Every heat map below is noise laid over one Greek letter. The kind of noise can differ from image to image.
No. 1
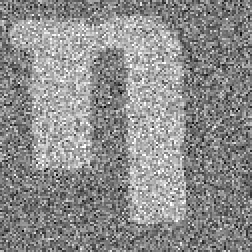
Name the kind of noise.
independent entries
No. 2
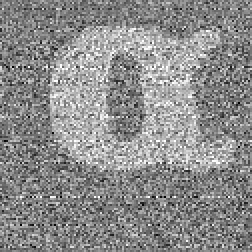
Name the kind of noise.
rows of uneven size
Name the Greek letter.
alpha
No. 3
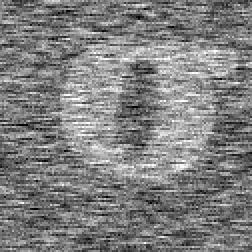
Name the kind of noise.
streaked along the rows
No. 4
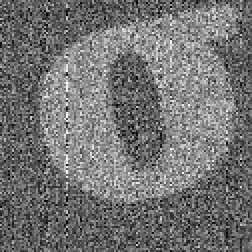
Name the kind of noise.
columns of uneven size
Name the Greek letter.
sigma
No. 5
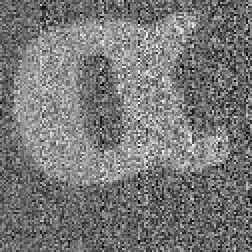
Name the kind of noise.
columns of uneven size
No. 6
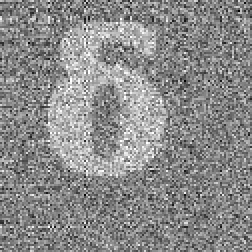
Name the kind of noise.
low rank plus noise
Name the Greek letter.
delta
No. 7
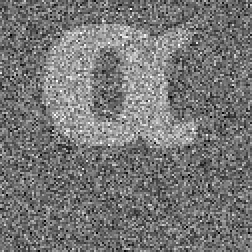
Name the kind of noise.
independent entries
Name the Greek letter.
alpha
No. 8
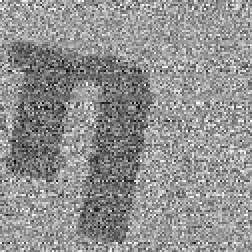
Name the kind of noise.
rows of uneven size
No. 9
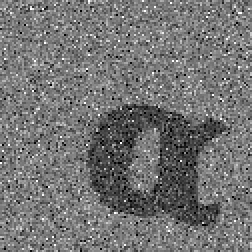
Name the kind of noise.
heavy tails
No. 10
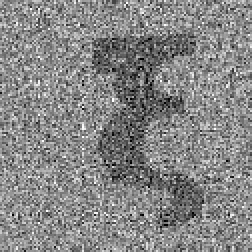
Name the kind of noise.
low rank plus noise
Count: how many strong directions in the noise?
two
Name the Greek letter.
xi
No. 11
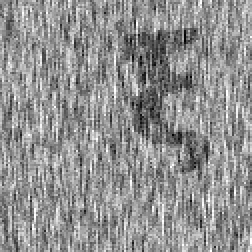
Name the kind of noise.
streaked along the columns
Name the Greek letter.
xi
